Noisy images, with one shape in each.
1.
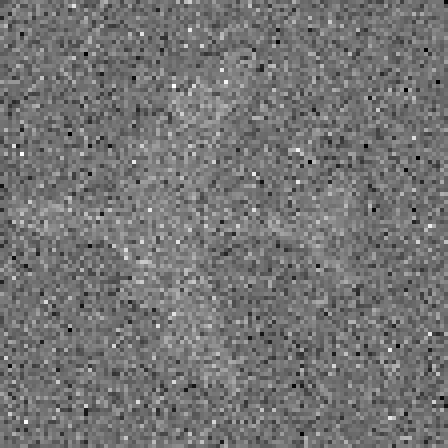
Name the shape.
airplane
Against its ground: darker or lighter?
lighter
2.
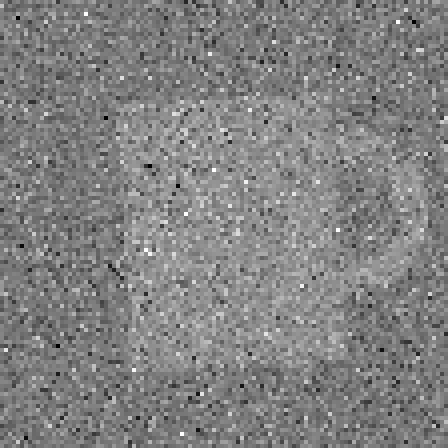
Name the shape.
cup
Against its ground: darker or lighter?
lighter
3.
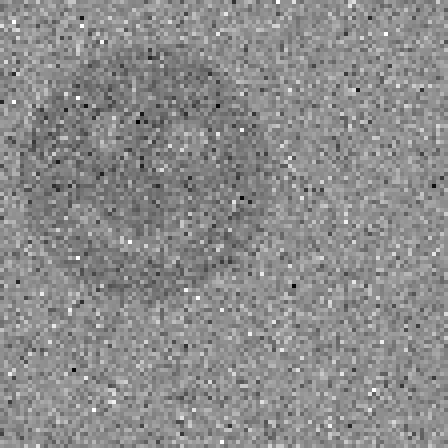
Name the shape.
smiling face
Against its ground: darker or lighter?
darker
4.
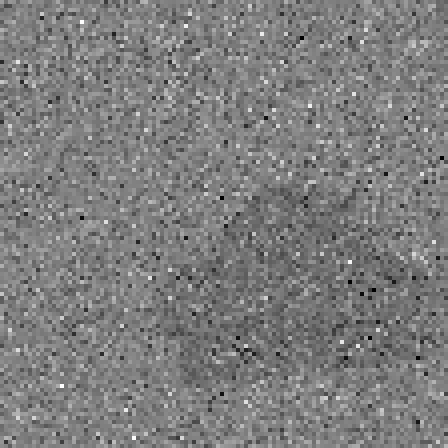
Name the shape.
cloud
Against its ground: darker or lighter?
darker
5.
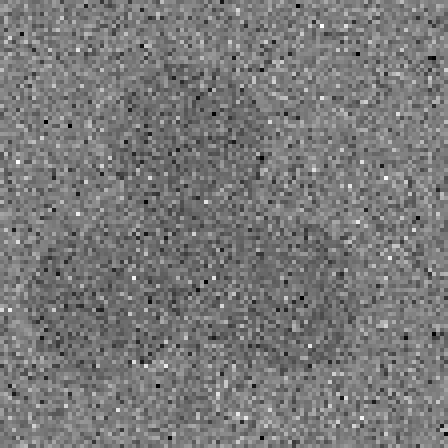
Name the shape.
club
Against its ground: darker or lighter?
darker
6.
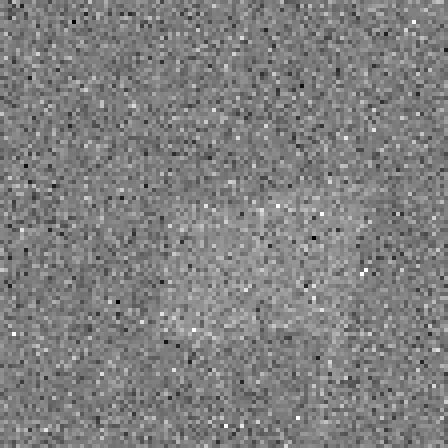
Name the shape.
flag
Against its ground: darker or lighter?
lighter
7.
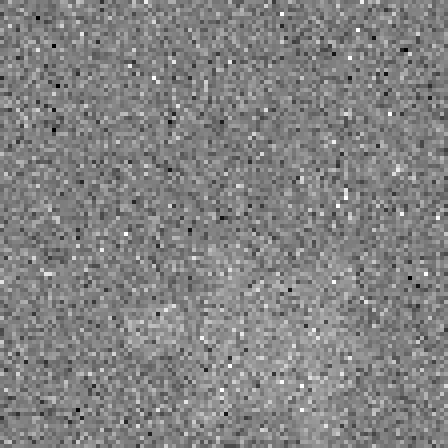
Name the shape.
turtle
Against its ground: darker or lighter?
lighter
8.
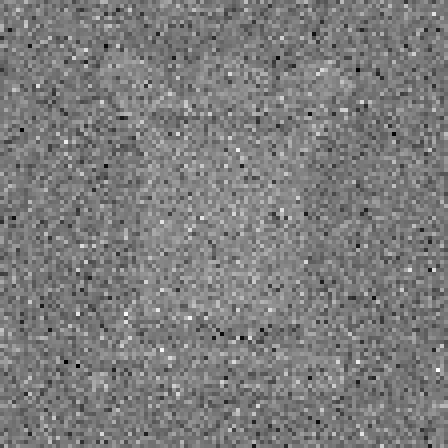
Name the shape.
chess rook
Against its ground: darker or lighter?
lighter
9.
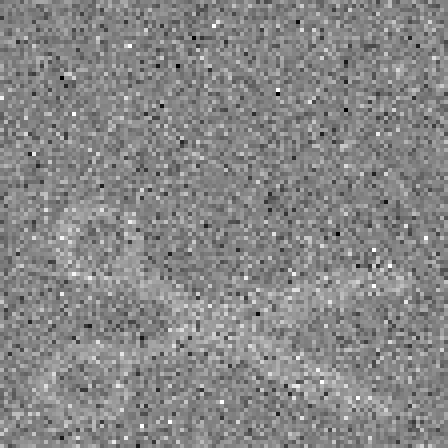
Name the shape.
pair of scissors
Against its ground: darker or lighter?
lighter
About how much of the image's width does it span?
nearly all
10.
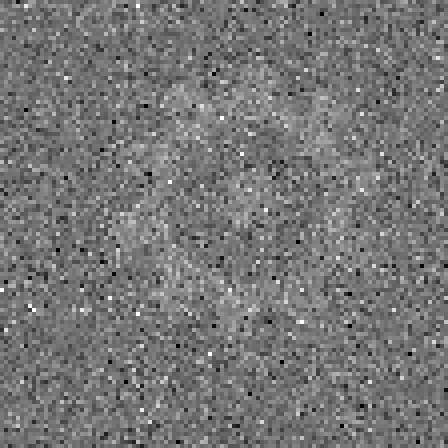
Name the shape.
gear
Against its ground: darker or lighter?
lighter
